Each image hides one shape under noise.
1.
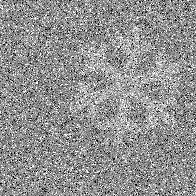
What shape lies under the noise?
snowflake
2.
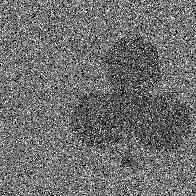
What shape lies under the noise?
club
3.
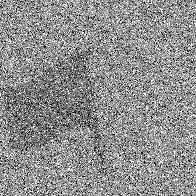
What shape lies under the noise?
flag
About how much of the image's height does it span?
two thirds
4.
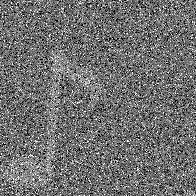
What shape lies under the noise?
musical note
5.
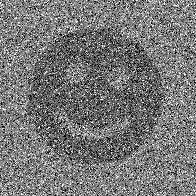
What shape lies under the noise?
smiling face
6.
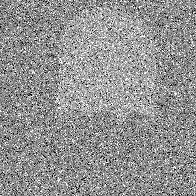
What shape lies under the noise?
ghost
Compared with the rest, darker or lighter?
lighter
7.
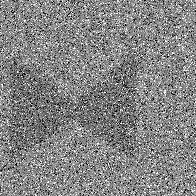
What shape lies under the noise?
bow tie
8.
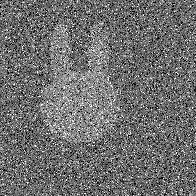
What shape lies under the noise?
rabbit's head
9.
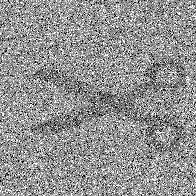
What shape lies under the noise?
pair of scissors
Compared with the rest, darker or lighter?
darker
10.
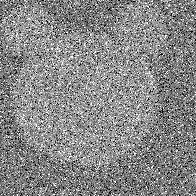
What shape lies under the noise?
bear's head
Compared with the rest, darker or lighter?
lighter
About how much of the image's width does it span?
nearly all
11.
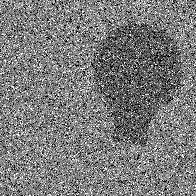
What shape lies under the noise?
light bulb
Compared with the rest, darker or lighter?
darker
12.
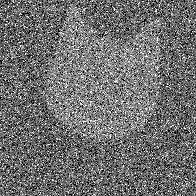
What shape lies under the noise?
cat's head
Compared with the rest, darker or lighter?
lighter
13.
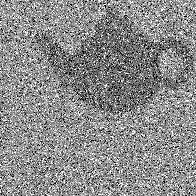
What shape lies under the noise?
teapot
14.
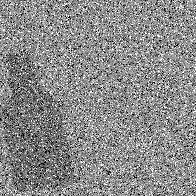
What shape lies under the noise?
bottle
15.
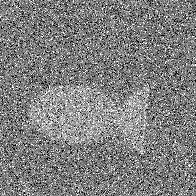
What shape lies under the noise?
fish
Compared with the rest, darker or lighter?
lighter
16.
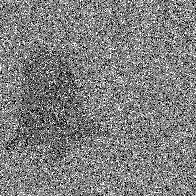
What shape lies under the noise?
bell
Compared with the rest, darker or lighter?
darker
